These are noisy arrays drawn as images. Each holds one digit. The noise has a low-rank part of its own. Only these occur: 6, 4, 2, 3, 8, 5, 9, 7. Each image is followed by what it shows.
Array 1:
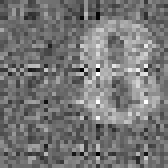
8
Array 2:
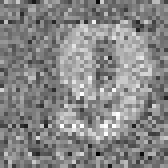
9
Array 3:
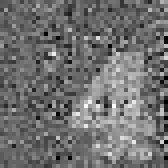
4
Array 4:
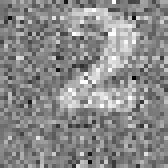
2
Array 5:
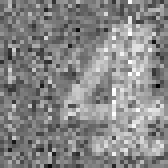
4
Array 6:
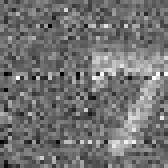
7
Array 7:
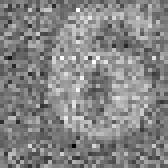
6
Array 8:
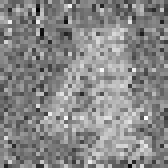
4
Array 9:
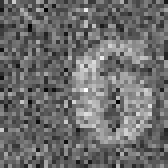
6
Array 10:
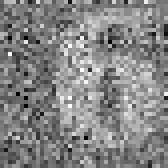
6
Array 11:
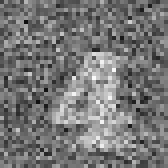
4
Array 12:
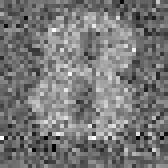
8
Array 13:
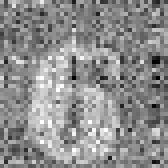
6
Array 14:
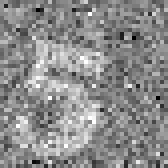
5
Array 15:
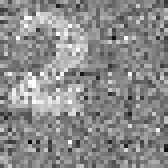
2
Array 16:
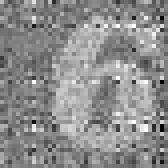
6
